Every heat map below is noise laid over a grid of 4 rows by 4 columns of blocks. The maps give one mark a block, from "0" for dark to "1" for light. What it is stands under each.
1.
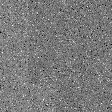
1 0 0 0
1 0 0 0
1 0 0 0
1 1 0 0
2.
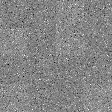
0 0 1 0
1 0 1 0
0 0 0 0
1 0 0 1
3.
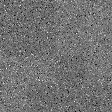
0 0 1 1
0 0 1 1
1 1 0 1
1 0 0 0
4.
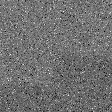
1 1 1 1
1 1 1 1
1 1 0 0
0 0 0 0
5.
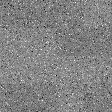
0 0 0 1
1 1 0 0
1 1 1 1
0 0 1 0
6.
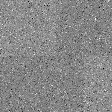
1 1 0 0
1 1 0 0
0 0 0 1
0 0 0 1
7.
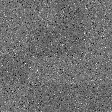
1 1 0 1
1 0 0 1
0 1 1 1
1 0 0 0
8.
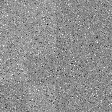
1 1 0 0
1 1 0 0
1 0 0 0
0 1 0 0
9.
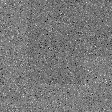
1 0 0 0
1 0 0 0
1 0 0 1
1 1 1 1
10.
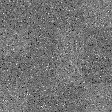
0 0 0 1
1 0 1 0
0 0 1 0
1 0 0 1
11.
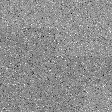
1 1 1 1
0 0 1 1
0 0 0 0
0 0 0 1
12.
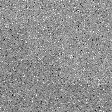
1 1 1 1
0 1 1 1
0 0 1 1
0 0 0 0
